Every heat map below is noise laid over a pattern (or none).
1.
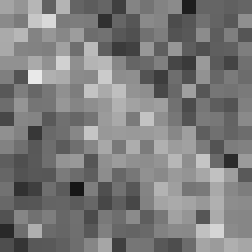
a diagonal band
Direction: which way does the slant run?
top left to bottom right
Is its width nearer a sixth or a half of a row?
a half
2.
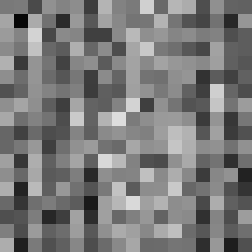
bands of columns
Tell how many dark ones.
5
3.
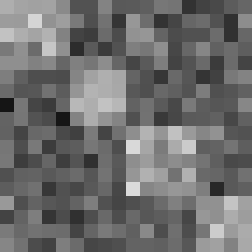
blocks along the diagonal
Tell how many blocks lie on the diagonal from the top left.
4
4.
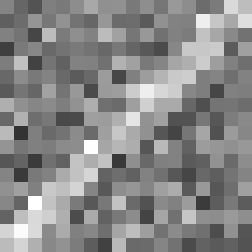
a diagonal band
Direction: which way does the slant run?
bottom left to top right
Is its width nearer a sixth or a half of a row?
a sixth
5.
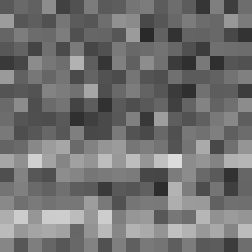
bands of rows
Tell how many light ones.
2
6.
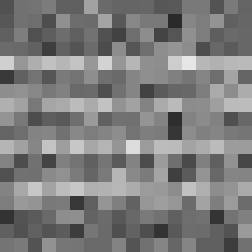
bands of rows
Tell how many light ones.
4
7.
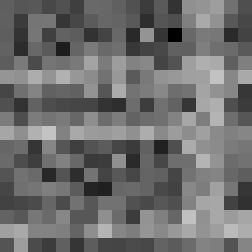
bands of rows crossing bands of columns
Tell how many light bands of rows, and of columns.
3 and 1
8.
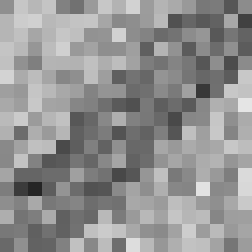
a diagonal band
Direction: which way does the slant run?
bottom left to top right
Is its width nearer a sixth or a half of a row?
a half
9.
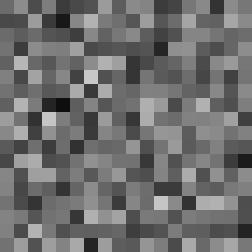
only noise
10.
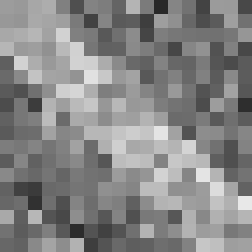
a diagonal band
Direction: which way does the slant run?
top left to bottom right
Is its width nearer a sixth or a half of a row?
a half
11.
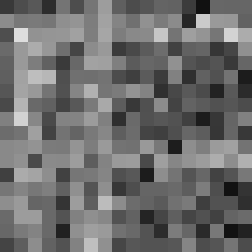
bands of rows crossing bands of columns
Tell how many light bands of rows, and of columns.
2 and 2
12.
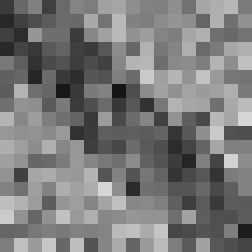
a diagonal band
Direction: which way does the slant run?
top left to bottom right
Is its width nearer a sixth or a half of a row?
a half
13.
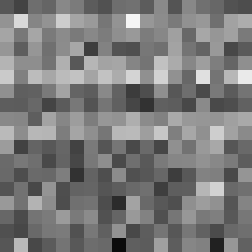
bands of rows
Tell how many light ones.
3
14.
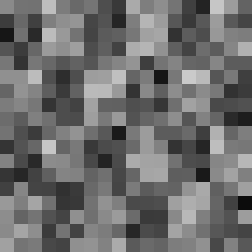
a checkerboard
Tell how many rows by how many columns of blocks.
4 by 6
